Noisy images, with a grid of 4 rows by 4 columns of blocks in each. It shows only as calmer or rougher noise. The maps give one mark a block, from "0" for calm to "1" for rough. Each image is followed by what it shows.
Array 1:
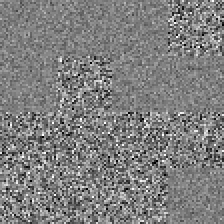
0 0 0 1
0 1 0 0
1 1 1 1
1 1 1 0
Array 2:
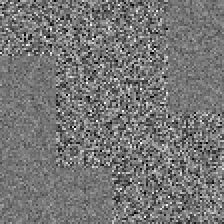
1 1 1 0
0 1 1 0
0 1 1 1
0 0 1 1
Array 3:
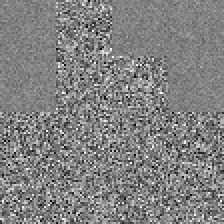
0 1 0 0
0 1 1 0
1 1 1 1
1 1 1 1
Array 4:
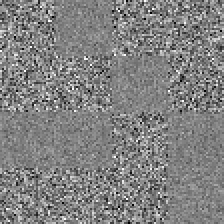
1 0 1 1
1 1 0 1
0 0 1 0
1 1 1 0
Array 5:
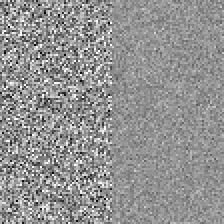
1 1 0 0
1 1 0 0
1 1 0 0
1 1 0 0
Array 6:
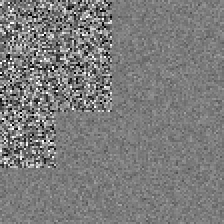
1 1 0 0
1 1 0 0
1 0 0 0
0 0 0 0
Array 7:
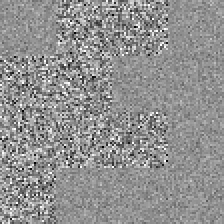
0 1 1 0
1 1 0 0
1 1 1 0
1 0 0 0
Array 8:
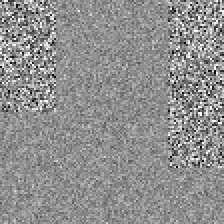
1 0 0 1
1 0 0 1
0 0 0 1
0 0 0 0
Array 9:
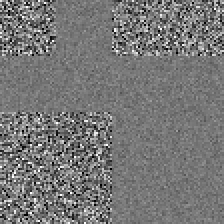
1 0 1 1
0 0 0 0
1 1 0 0
1 1 0 0
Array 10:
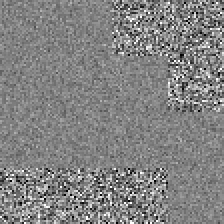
0 0 1 1
0 0 0 1
0 0 0 0
1 1 1 0
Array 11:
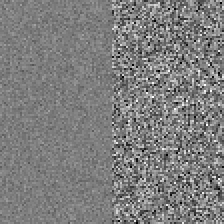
0 0 1 1
0 0 1 1
0 0 1 1
0 0 1 1
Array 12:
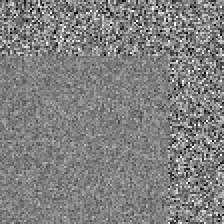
1 1 1 1
0 0 0 1
0 0 0 1
0 0 0 1
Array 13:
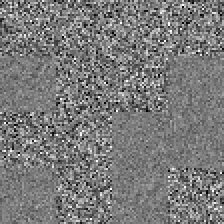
1 1 1 1
0 1 1 0
1 1 0 0
0 1 0 1
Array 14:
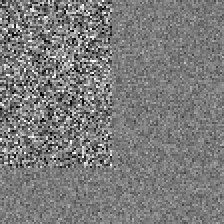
1 1 0 0
1 1 0 0
1 1 0 0
0 0 0 0
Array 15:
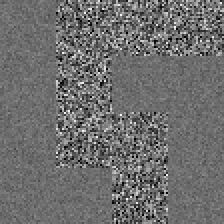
0 1 1 1
0 1 0 0
0 1 1 0
0 0 1 0
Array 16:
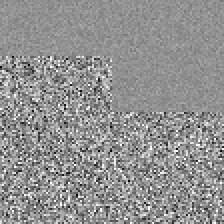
0 0 0 0
1 1 0 0
1 1 1 1
1 1 1 1
